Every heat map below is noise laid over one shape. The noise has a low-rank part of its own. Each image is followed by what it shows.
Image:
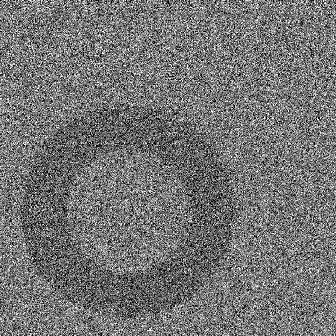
ring
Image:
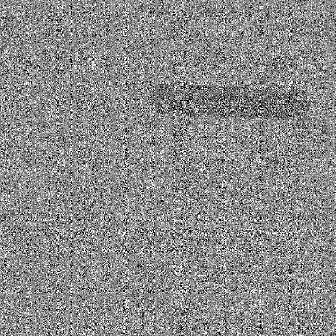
bar
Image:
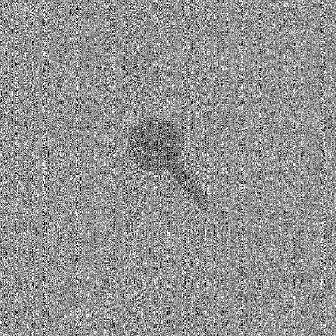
lollipop
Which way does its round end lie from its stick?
up and left
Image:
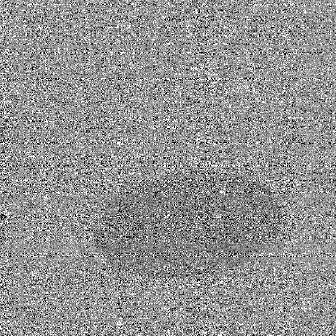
ellipse
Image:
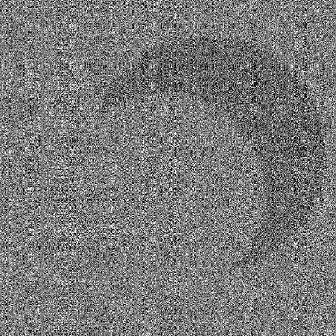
crescent
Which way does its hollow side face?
down and left
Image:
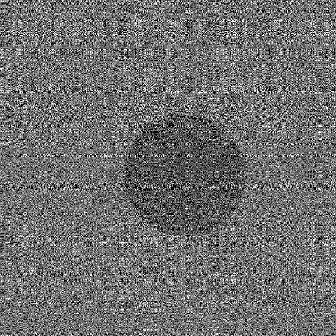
disc
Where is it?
centre
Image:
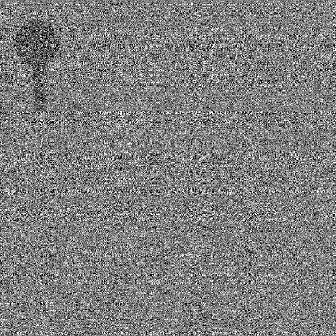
lollipop
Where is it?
top left
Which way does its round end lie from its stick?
up
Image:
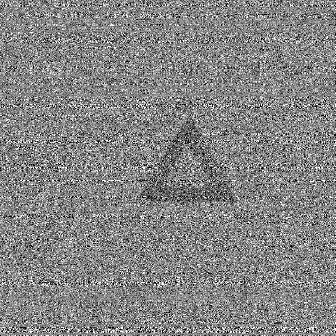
triangle frame
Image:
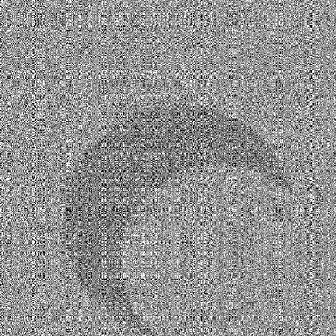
crescent
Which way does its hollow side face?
down and right
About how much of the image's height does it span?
two thirds
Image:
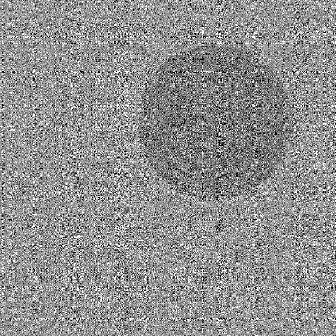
disc
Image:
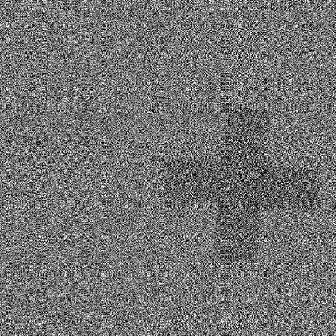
cross
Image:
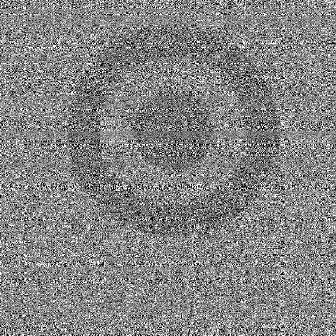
bullseye
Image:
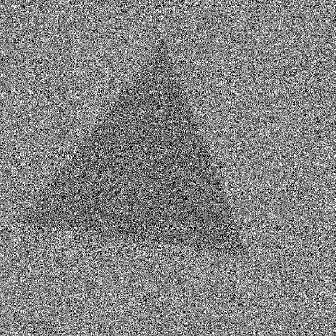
triangle
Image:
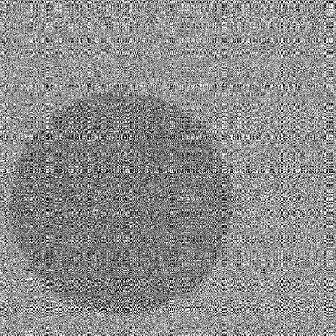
disc
